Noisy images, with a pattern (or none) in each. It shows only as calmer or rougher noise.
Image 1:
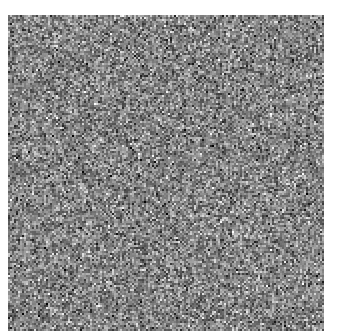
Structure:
only noise
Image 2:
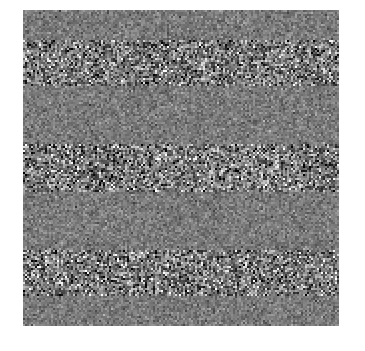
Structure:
horizontal stripes
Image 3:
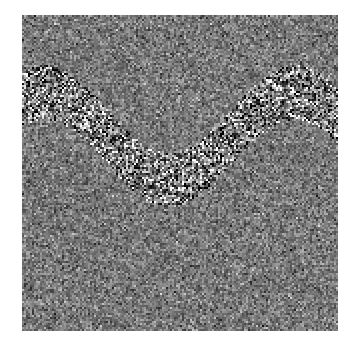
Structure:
a wavy band
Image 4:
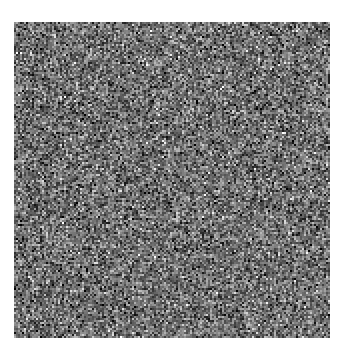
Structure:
only noise
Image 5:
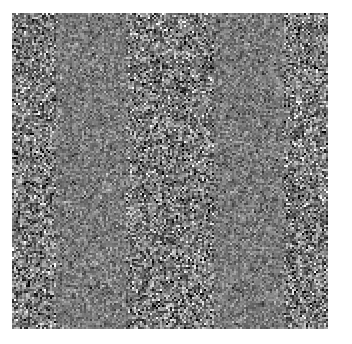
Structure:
vertical stripes
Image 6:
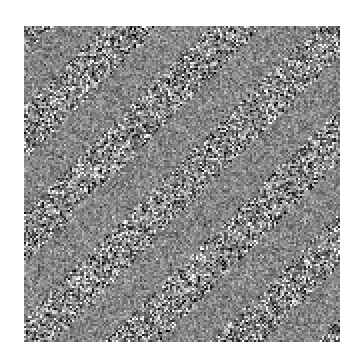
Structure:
diagonal stripes
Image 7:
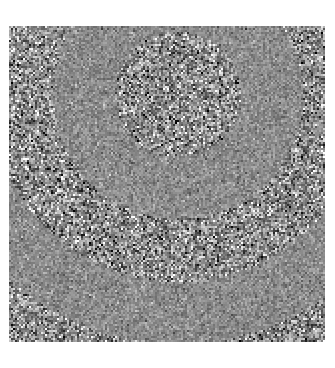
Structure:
rings round one point
